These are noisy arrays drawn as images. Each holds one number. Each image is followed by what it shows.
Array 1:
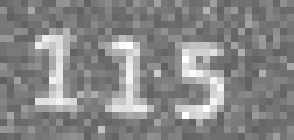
115
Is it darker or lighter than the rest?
lighter
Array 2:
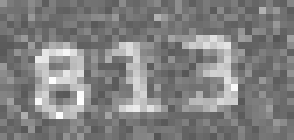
813
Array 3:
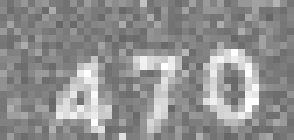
470
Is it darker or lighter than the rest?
lighter
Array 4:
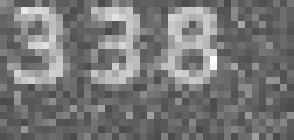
338
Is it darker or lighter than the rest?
lighter
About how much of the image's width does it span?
two thirds
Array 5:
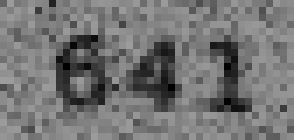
641
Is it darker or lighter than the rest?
darker
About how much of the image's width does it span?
two thirds
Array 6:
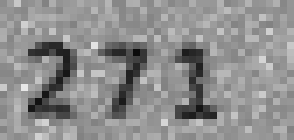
271
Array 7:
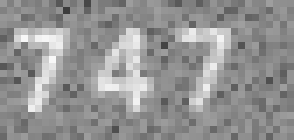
747
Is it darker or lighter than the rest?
lighter
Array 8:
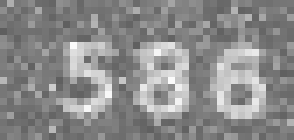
586
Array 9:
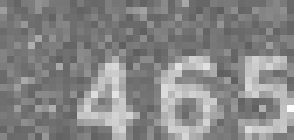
465
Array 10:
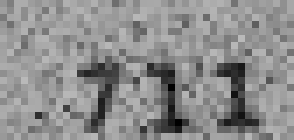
711
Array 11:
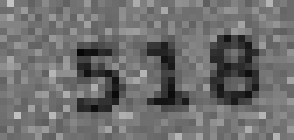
518
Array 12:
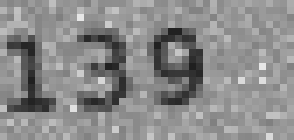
139
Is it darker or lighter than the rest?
darker
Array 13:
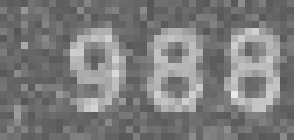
988
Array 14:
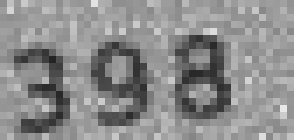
398
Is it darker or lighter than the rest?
darker
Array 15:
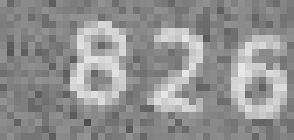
826
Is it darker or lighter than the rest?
lighter
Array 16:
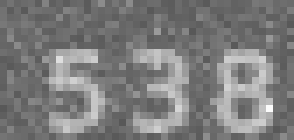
538
